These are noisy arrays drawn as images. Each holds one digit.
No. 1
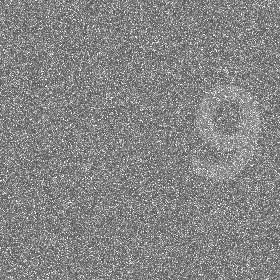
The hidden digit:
9
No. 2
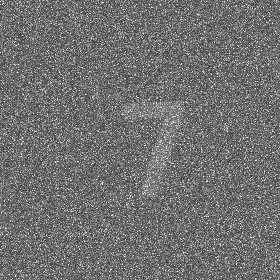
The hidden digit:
7
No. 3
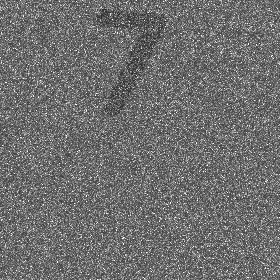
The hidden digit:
7
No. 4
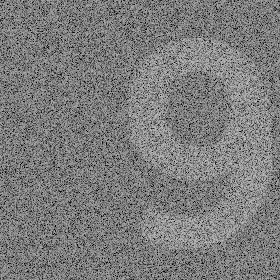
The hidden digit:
9
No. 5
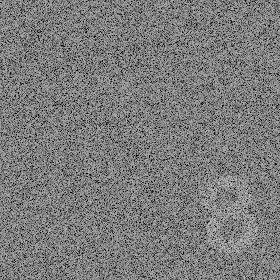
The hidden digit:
8
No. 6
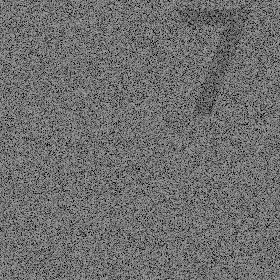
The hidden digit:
7
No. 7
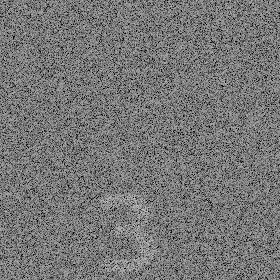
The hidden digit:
3
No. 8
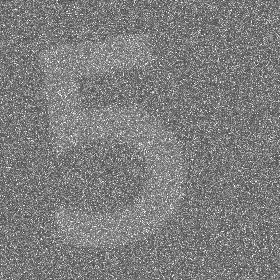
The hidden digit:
5
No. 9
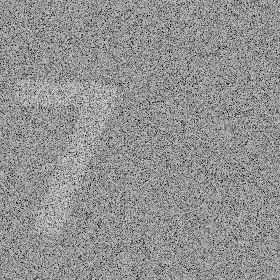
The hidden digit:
7
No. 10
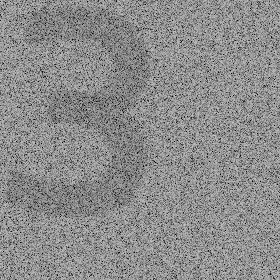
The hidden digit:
3
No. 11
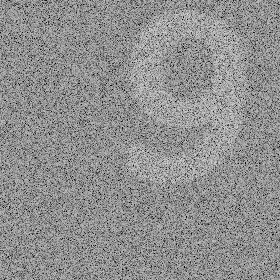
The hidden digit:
9
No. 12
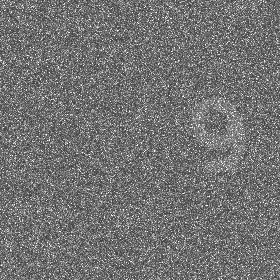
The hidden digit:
9
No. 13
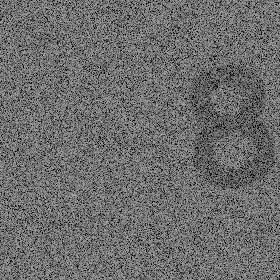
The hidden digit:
8
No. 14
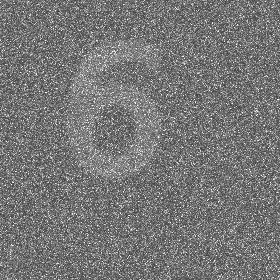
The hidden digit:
6
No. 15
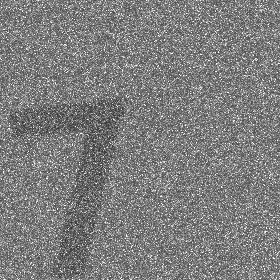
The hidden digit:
7
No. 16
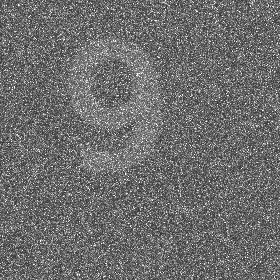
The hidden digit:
9
